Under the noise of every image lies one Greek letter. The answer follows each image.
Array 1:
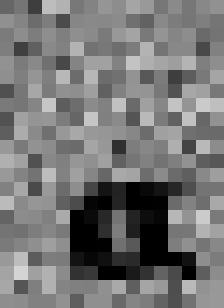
dark alpha
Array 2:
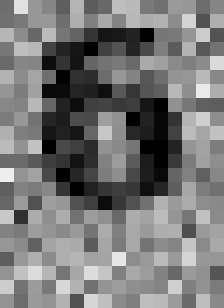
dark delta
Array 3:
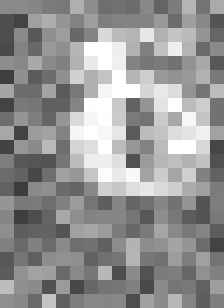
light delta
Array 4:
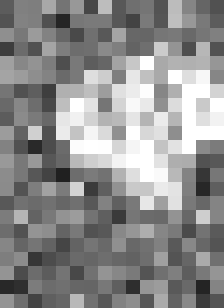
light phi
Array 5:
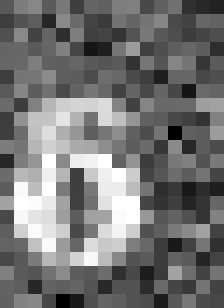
light delta
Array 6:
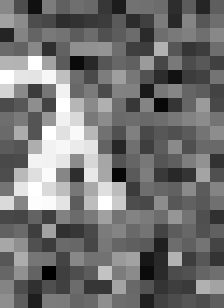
light lambda
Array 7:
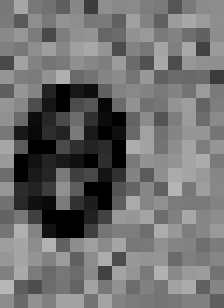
dark theta
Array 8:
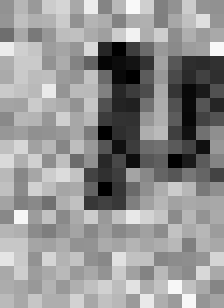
dark mu
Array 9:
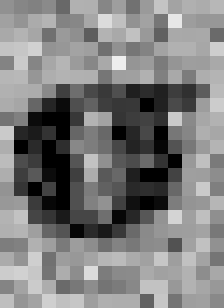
dark sigma
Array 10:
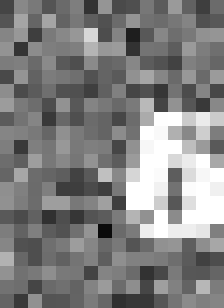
light delta, middle right
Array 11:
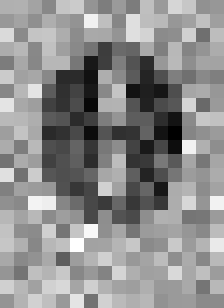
dark theta
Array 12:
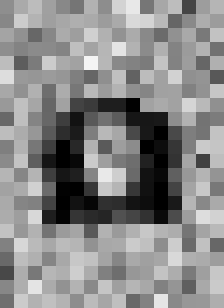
dark omega
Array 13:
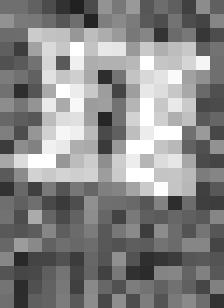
light pi
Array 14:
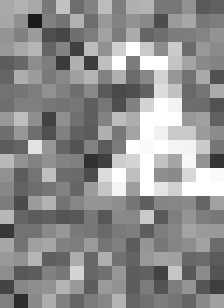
light lambda
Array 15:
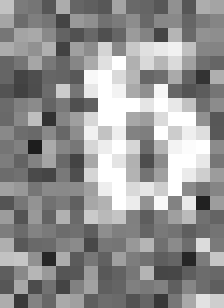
light delta
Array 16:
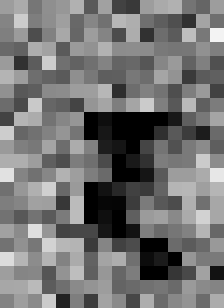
dark xi
